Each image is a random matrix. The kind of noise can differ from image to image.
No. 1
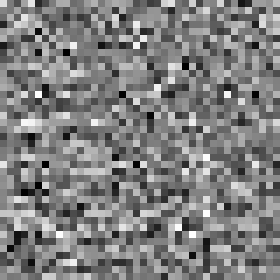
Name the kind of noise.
low rank plus noise
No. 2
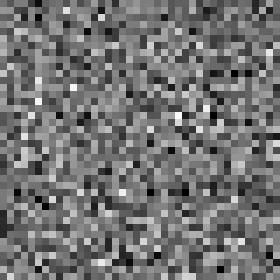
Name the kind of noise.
independent entries
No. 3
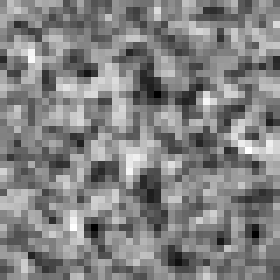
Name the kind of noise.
blotchy
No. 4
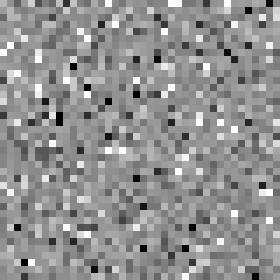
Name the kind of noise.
heavy tails
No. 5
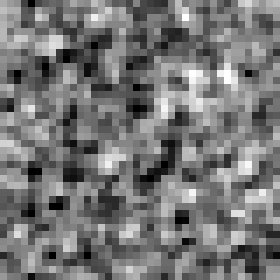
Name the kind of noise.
blotchy
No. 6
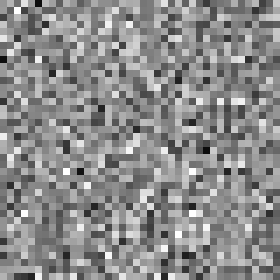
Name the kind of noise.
low rank plus noise
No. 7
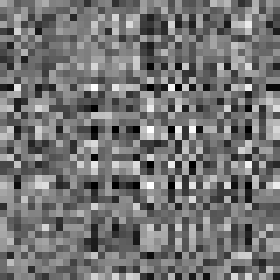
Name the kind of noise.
low rank plus noise
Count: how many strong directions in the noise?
one
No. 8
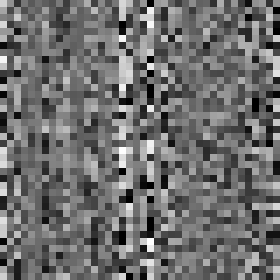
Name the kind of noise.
columns of uneven size
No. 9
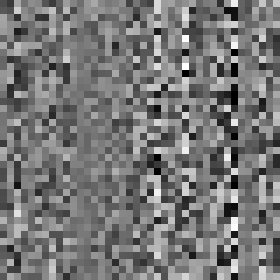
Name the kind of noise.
columns of uneven size
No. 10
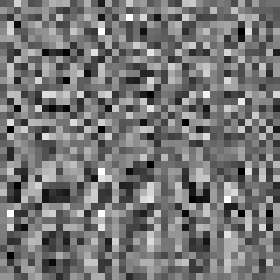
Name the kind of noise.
low rank plus noise
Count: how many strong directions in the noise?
two
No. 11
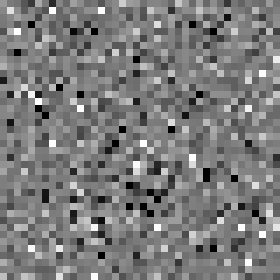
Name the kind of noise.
heavy tails
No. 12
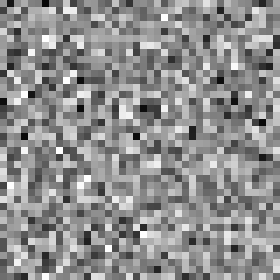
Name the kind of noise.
low rank plus noise
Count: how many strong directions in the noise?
three or four
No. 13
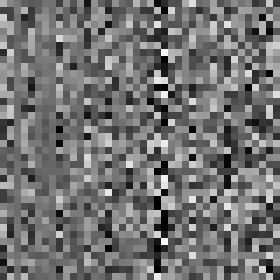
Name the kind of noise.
columns of uneven size
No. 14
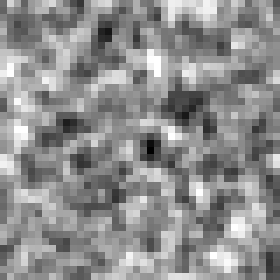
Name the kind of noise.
blotchy
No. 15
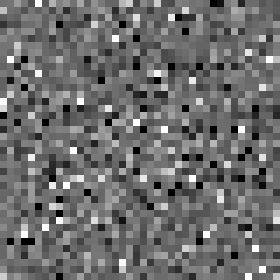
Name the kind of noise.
heavy tails
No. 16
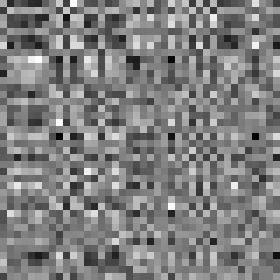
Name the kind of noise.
low rank plus noise
